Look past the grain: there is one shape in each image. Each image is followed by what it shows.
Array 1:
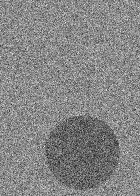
disc
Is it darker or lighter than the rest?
darker
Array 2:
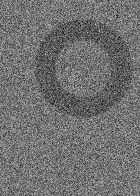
ring
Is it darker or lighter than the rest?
darker
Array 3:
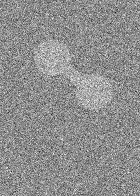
dumbbell
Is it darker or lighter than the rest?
lighter
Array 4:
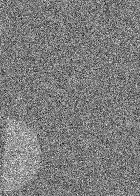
half disc
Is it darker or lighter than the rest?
lighter
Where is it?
bottom left
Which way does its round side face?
right
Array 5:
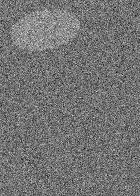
ellipse
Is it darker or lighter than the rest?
lighter
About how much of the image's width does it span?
half
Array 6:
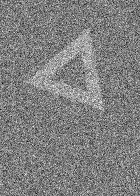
triangle frame
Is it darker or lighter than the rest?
lighter
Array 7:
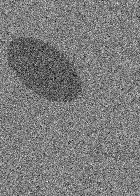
ellipse
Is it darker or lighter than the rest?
darker
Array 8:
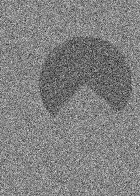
disc with a wedge cut out
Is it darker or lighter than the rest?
darker
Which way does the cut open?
down
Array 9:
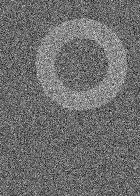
ring
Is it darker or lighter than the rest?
lighter
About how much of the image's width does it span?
two thirds
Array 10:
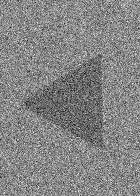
triangle
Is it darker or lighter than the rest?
darker
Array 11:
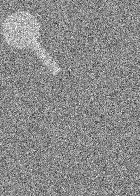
lollipop
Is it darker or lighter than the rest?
lighter
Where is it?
top left
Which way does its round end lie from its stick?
up and left
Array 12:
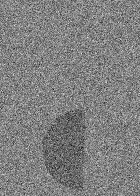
half disc
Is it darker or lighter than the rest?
darker
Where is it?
bottom middle
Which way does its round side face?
left
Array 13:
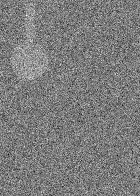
lollipop
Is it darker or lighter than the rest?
lighter
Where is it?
top left
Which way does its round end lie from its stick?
down
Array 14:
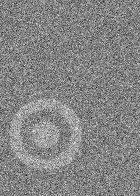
bullseye
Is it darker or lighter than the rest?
lighter
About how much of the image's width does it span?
half
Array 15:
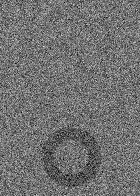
ring
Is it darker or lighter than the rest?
darker
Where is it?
bottom middle
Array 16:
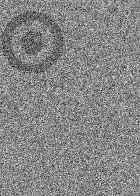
bullseye
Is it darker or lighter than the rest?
darker
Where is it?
top left
